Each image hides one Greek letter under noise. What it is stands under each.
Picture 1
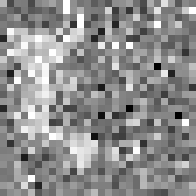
xi
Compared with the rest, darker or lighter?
lighter
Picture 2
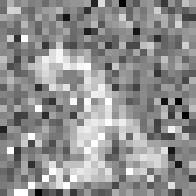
lambda
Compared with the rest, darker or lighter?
lighter
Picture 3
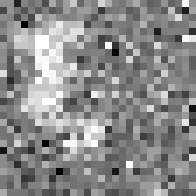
xi
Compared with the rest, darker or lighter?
lighter
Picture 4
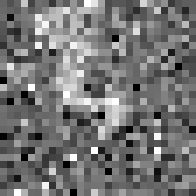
xi
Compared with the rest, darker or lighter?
lighter
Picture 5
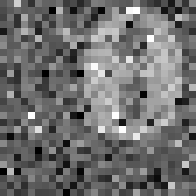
theta
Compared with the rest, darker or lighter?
lighter
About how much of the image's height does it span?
two thirds
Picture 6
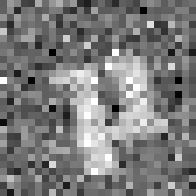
mu
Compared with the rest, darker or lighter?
lighter
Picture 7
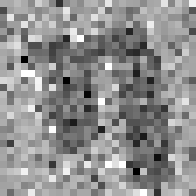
eta
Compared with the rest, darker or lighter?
darker
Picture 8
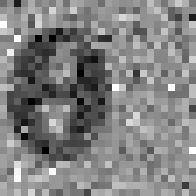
theta
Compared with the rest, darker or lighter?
darker
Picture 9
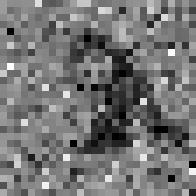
lambda
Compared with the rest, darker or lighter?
darker
